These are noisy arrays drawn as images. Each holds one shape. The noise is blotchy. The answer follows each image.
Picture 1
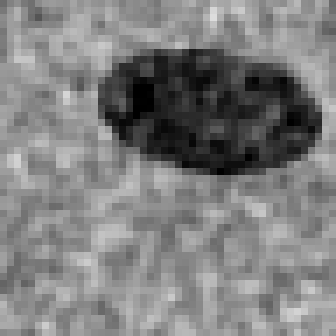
ellipse
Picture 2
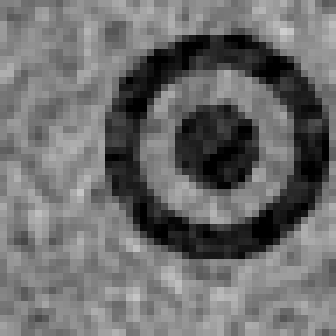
bullseye
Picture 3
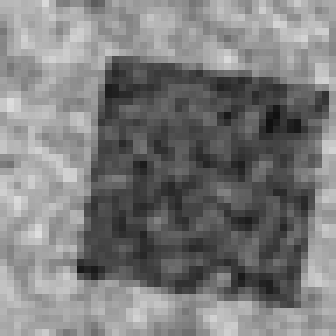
square
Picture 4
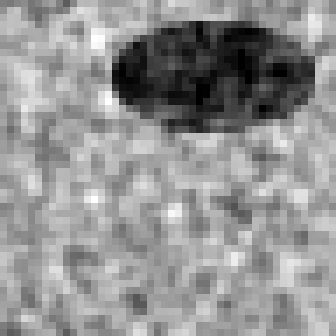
ellipse
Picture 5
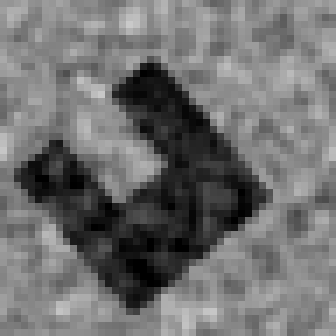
square with a notch
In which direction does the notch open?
up and left
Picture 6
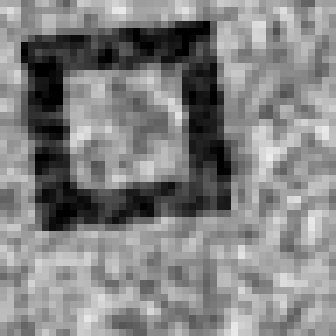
square frame
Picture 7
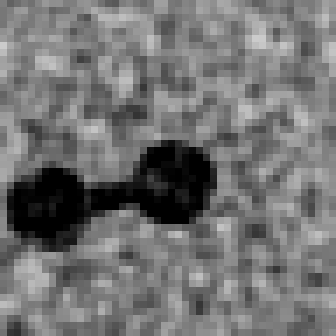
dumbbell
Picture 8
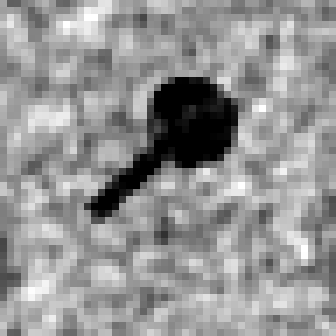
lollipop
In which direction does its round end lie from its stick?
up and right
